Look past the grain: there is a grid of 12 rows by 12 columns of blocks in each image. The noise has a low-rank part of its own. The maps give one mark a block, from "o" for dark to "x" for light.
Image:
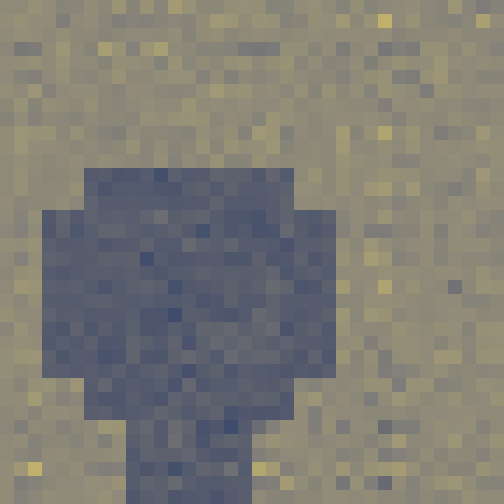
xxxxxxxxxxxx
xxxxxxxxxxxx
xxxxxxxxxxxx
xxxxxxxxxxxx
xxoooooxxxxx
xoooooooxxxx
xoooooooxxxx
xoooooooxxxx
xoooooooxxxx
xxoooooxxxxx
xxxoooxxxxxx
xxxoooxxxxxx
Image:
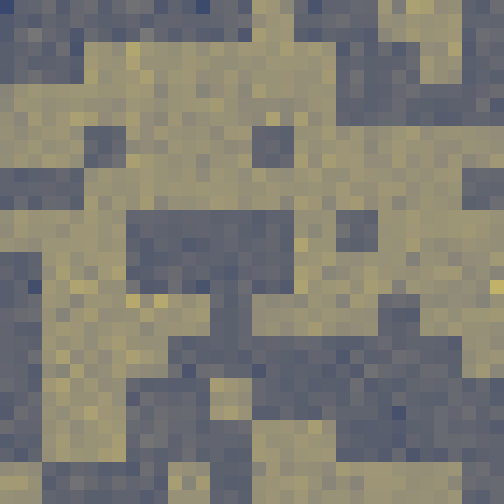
ooooooxooxxo
ooxxxxxxooxo
xxxxxxxxoooo
xxoxxxoxxxxx
ooxxxxxxxxxo
xxxooooxoxxx
oxxooooxxxxx
oxxxxoxxxoxx
oxxxooooooox
oxxooxoooooo
oxxoooxxoooo
xoooxoxxxxxo
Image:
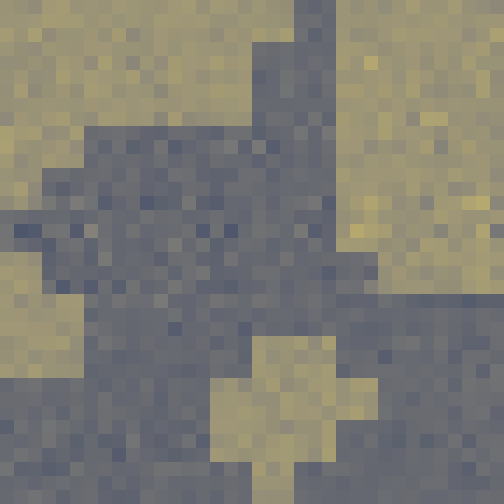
xxxxxxxoxxxx
xxxxxxooxxxx
xxxxxxooxxxx
xxooooooxxxx
xoooooooxxxx
ooooooooxxxx
xooooooooxxx
xxoooooooooo
xxooooxxoooo
oooooxxxxooo
oooooxxxoooo
ooooooxooooo
